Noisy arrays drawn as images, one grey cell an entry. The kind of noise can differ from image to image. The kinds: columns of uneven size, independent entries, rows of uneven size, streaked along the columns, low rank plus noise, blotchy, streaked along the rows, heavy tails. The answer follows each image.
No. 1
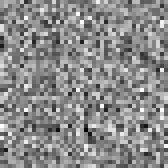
low rank plus noise
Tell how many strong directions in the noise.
five to eight
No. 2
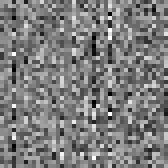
columns of uneven size
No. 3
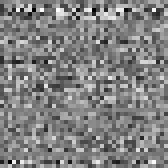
rows of uneven size
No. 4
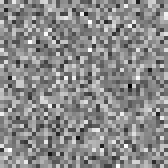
independent entries
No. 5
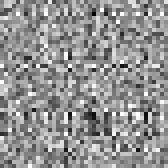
low rank plus noise
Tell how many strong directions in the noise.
one
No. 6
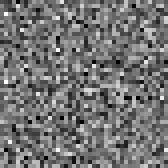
independent entries
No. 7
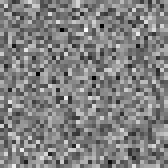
independent entries
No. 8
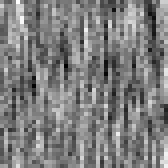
streaked along the columns
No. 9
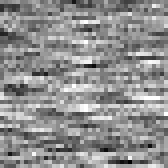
streaked along the rows
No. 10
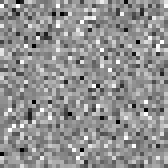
heavy tails
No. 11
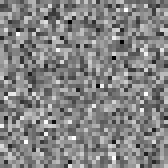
independent entries
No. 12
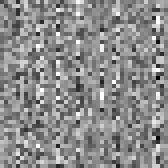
columns of uneven size
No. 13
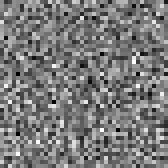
low rank plus noise
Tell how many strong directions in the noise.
five to eight
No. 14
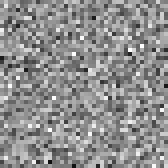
independent entries
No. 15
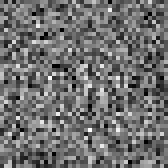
low rank plus noise
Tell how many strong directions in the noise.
five to eight
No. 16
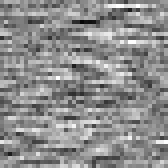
streaked along the rows
